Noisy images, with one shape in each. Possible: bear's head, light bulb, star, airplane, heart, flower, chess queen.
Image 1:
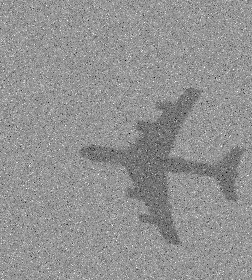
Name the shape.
airplane
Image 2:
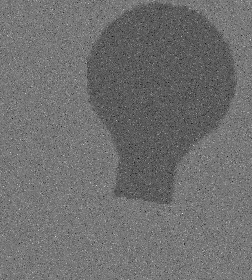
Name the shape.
light bulb
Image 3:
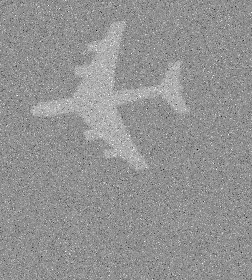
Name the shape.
airplane
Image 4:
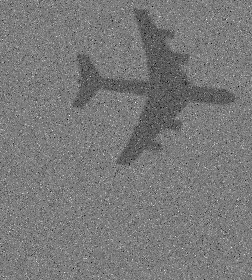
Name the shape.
airplane
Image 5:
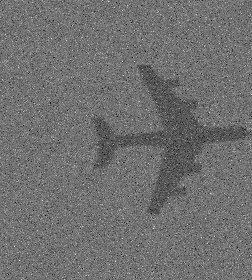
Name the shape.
airplane
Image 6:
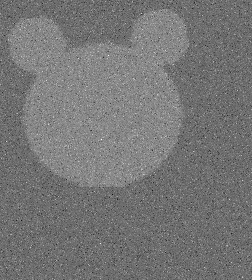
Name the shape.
bear's head
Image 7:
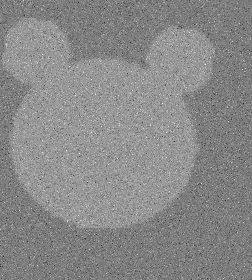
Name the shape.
bear's head
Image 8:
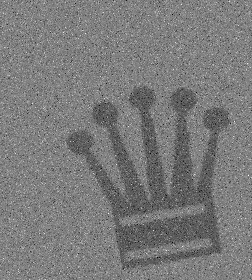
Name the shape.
chess queen
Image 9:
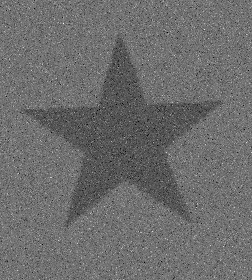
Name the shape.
star
